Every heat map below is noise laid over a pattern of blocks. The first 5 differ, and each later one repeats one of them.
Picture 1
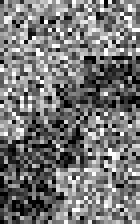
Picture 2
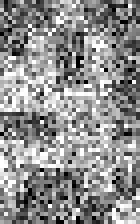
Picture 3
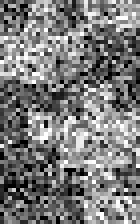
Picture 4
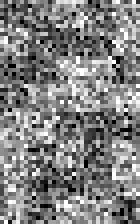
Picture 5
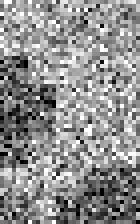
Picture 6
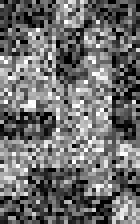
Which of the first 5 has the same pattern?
2
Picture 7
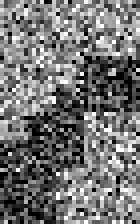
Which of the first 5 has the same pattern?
1
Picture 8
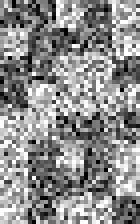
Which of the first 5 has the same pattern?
4
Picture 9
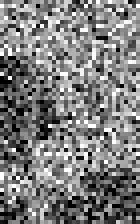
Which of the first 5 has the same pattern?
5
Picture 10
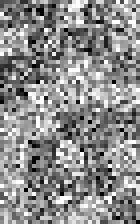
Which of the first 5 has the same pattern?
4
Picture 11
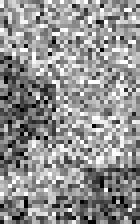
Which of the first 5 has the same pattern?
5
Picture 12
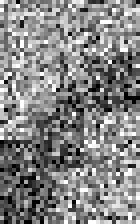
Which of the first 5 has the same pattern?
1
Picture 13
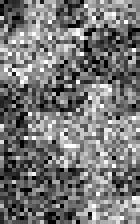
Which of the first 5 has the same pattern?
3
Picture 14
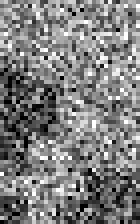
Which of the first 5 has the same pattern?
5
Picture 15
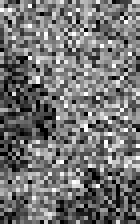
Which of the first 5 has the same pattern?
5
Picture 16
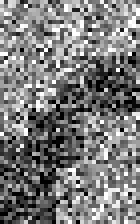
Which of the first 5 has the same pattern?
1
